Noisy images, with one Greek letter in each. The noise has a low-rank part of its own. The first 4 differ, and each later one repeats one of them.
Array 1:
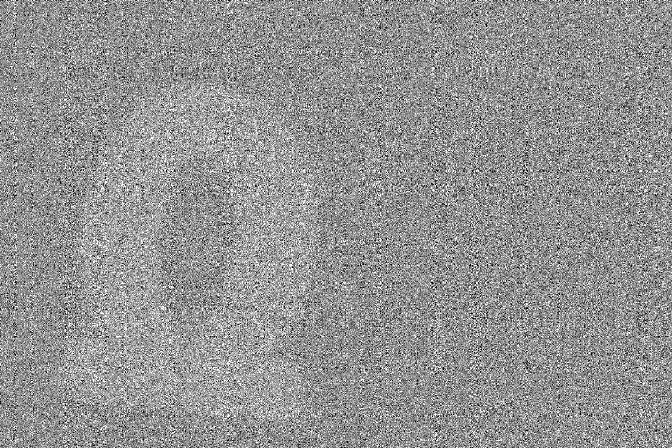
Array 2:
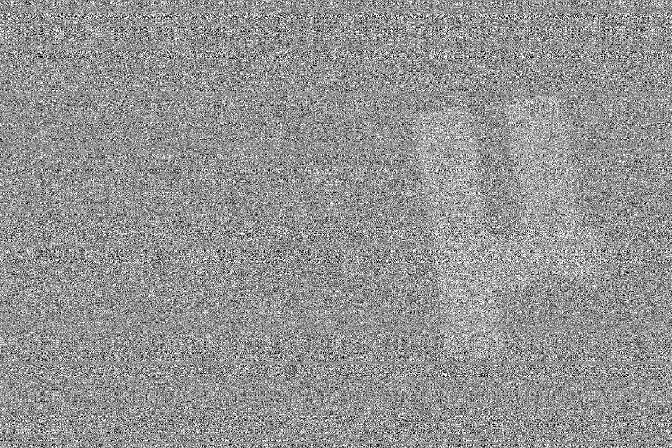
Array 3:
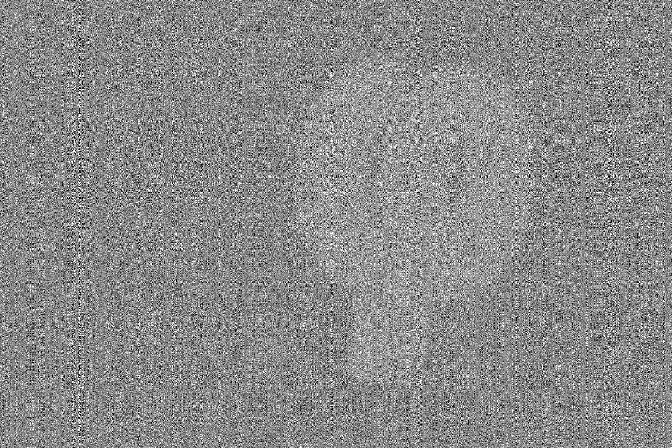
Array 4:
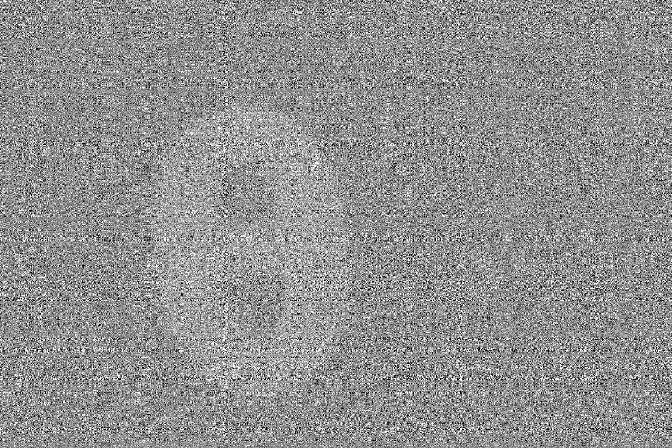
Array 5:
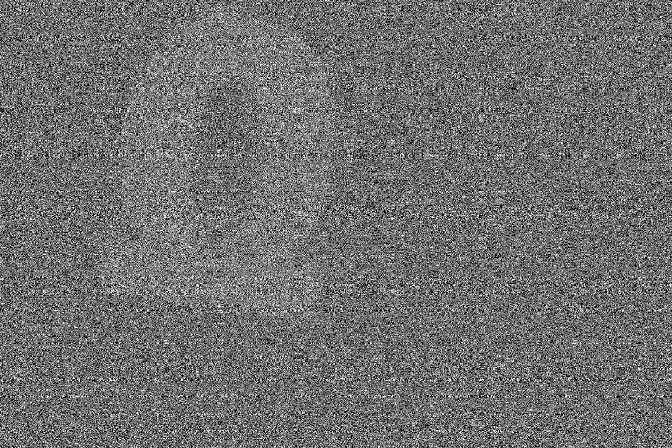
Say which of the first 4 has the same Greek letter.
1
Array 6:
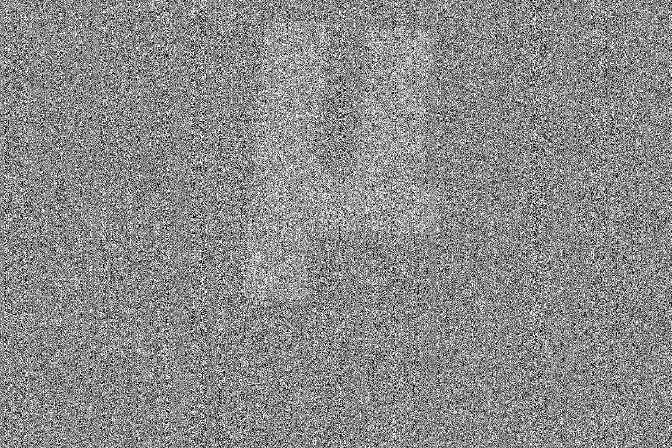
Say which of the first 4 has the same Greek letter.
2
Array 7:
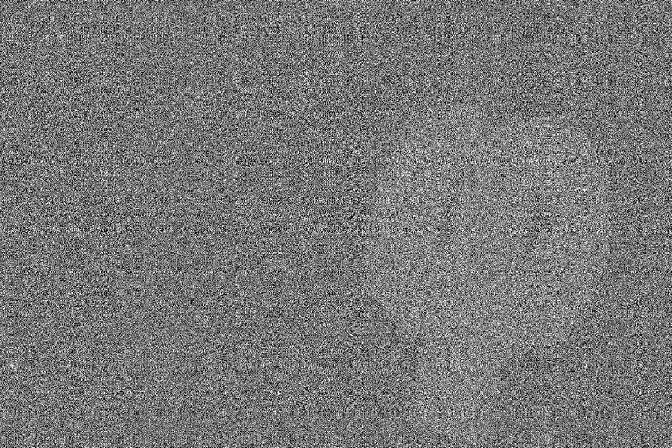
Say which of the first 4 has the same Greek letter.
3
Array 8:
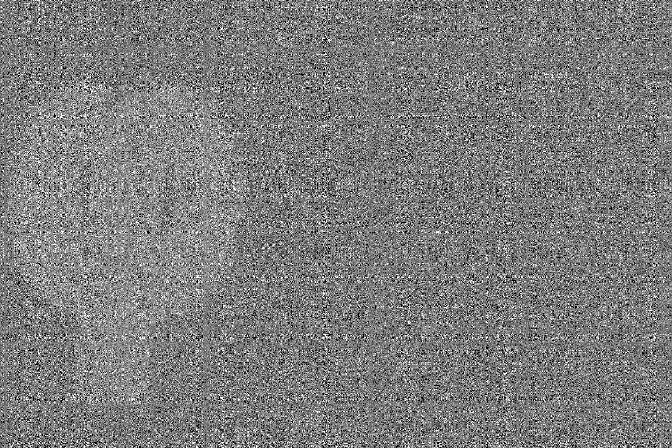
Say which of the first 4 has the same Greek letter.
3
